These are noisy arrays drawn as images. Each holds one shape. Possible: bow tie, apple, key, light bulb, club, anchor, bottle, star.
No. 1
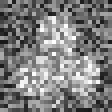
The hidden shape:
club
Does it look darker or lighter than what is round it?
lighter
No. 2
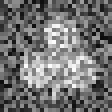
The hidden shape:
club
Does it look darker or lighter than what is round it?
lighter
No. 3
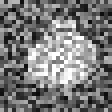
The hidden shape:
apple
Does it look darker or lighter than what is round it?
lighter
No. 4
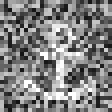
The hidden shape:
anchor
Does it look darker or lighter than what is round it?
lighter
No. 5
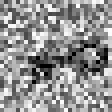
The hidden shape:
key
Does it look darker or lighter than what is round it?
darker
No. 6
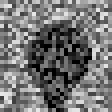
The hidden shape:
light bulb
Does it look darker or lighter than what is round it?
darker
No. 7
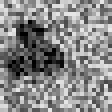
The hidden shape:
club
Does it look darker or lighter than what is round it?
darker
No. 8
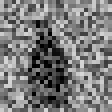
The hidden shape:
bottle
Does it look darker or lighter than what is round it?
darker
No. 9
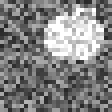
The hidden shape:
apple
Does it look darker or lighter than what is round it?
lighter
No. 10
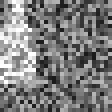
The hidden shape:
bottle
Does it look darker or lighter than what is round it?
lighter
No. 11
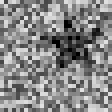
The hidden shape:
star
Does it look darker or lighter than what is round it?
darker
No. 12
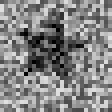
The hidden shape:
star
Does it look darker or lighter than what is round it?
darker
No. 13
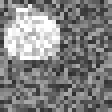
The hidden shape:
apple
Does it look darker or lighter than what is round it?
lighter
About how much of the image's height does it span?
half
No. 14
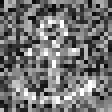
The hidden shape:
anchor
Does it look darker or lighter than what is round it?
lighter
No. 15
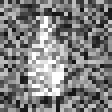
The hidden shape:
bottle
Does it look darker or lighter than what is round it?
lighter
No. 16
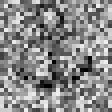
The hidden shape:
anchor
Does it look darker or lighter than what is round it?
darker
